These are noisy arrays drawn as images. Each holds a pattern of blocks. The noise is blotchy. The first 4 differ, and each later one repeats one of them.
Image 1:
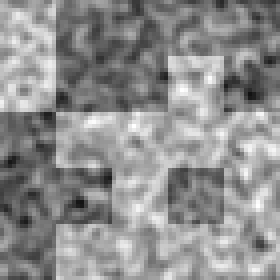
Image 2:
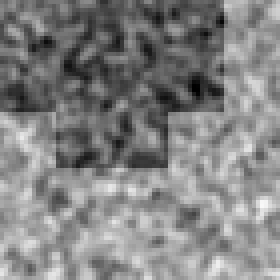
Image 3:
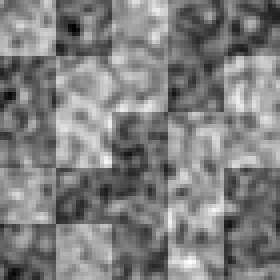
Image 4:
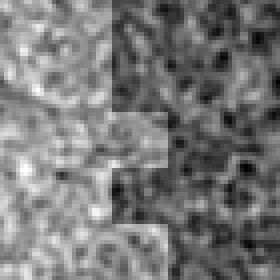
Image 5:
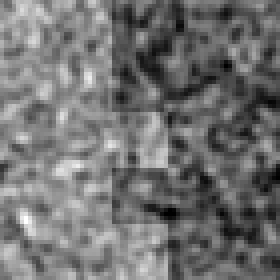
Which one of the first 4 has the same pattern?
4
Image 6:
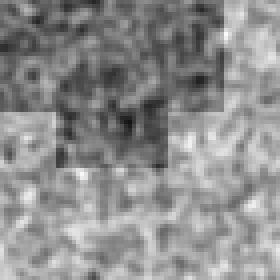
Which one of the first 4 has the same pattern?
2
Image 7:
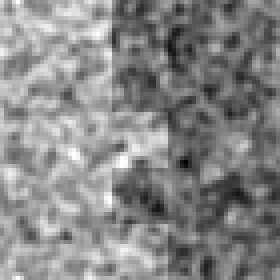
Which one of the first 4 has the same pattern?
4
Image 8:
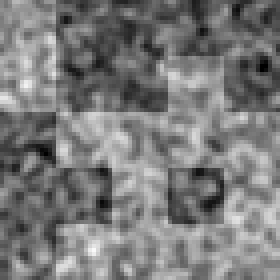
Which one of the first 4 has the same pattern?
1
